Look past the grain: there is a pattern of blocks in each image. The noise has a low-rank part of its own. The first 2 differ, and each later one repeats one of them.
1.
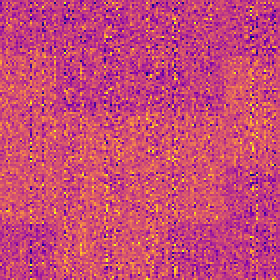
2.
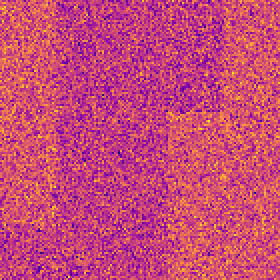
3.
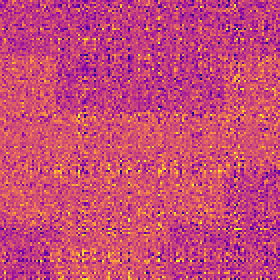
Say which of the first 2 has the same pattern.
1
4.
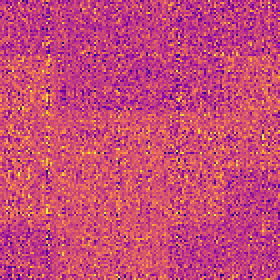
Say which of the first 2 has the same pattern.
1
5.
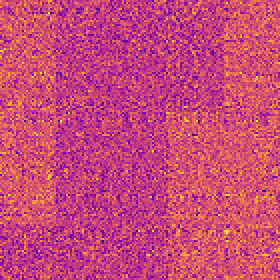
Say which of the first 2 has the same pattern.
2
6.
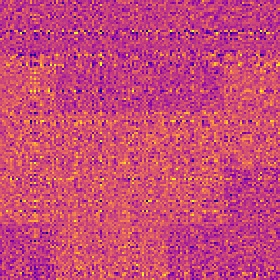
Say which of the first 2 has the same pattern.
1
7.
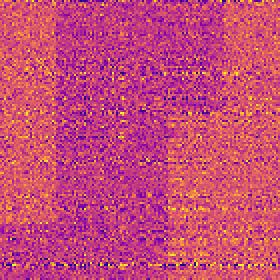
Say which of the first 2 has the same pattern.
2
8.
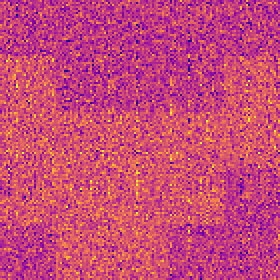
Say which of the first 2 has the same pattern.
1
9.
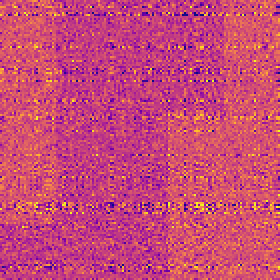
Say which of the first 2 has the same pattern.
2
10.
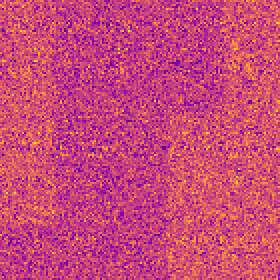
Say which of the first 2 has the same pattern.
2
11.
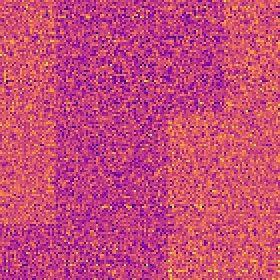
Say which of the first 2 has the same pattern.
2
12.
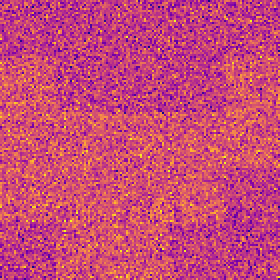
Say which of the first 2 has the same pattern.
1
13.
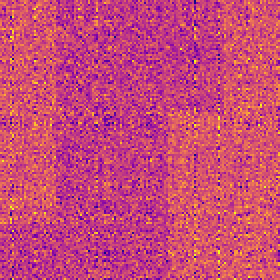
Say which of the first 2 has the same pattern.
2
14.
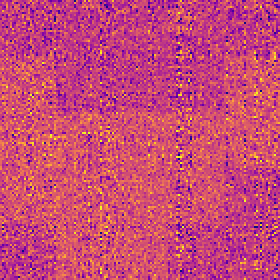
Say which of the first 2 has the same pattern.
1
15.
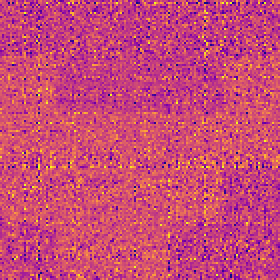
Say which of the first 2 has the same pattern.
1
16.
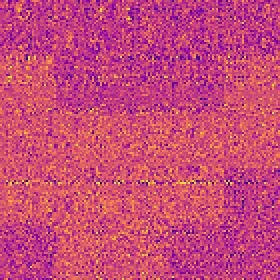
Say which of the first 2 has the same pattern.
1
